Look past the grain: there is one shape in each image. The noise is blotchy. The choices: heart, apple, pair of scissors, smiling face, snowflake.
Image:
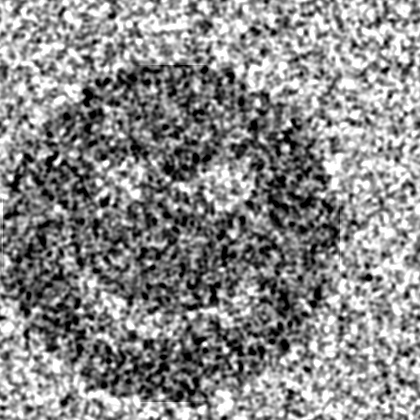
smiling face
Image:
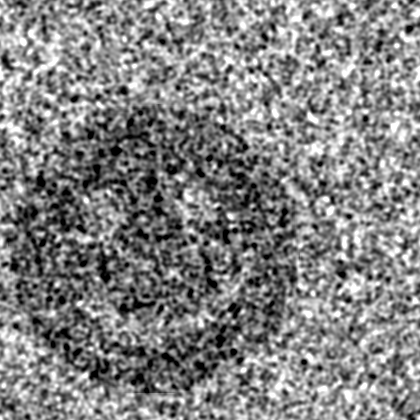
smiling face
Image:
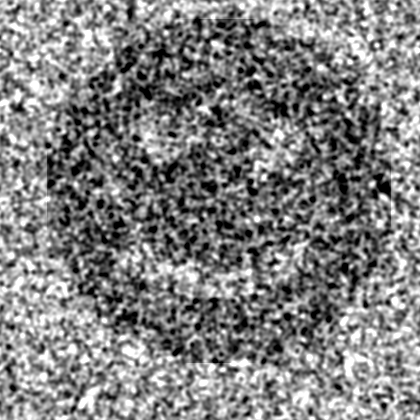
smiling face
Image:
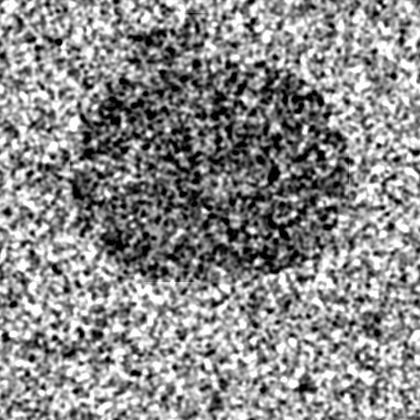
apple
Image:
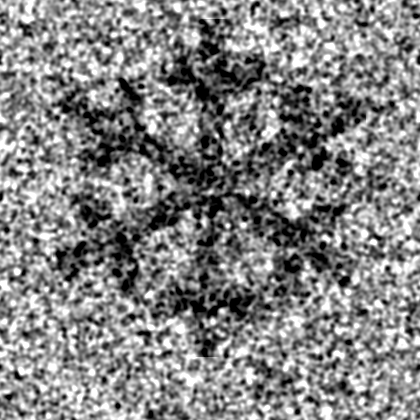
snowflake
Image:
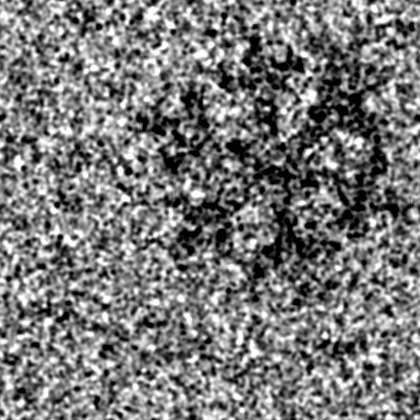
snowflake
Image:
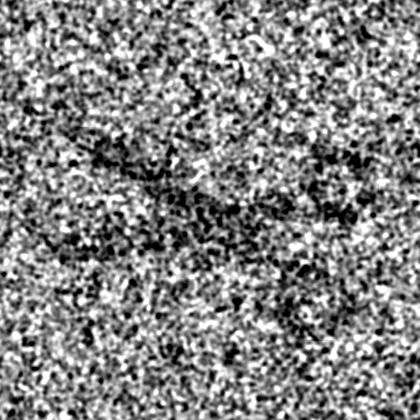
pair of scissors
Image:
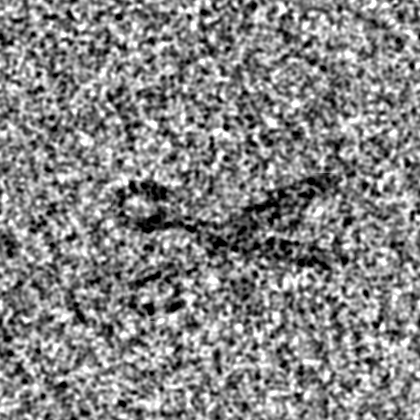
pair of scissors
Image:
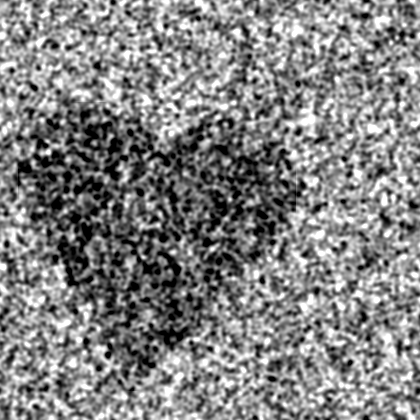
heart
